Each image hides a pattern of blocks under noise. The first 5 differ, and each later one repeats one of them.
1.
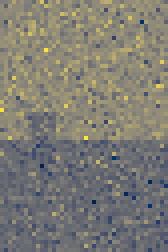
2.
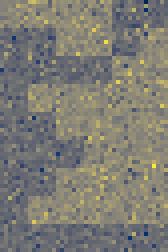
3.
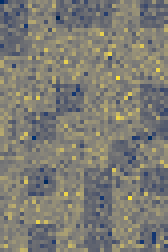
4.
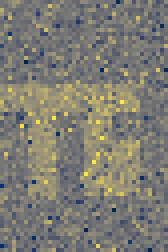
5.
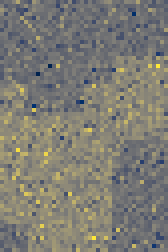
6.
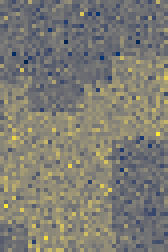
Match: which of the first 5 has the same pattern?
5
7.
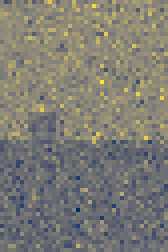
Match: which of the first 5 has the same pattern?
1
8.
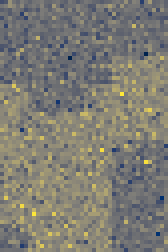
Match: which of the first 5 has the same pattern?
5
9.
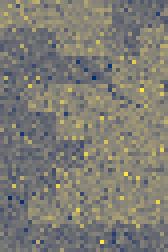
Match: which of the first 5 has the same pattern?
2
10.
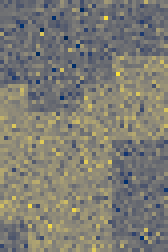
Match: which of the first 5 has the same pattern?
5
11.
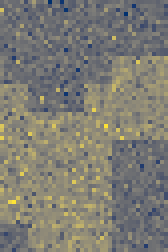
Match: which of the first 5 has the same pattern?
5
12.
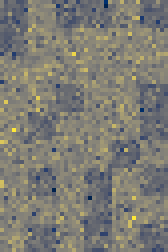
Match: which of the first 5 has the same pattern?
3
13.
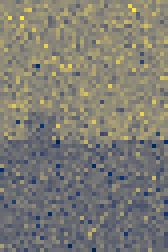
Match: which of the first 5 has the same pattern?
1
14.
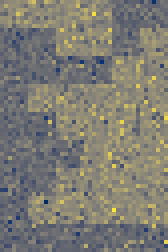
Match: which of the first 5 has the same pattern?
2
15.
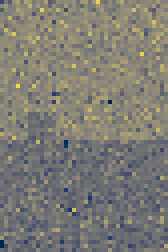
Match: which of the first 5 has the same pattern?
1
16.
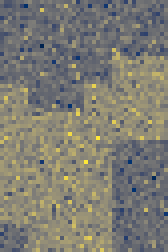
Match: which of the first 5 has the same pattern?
5
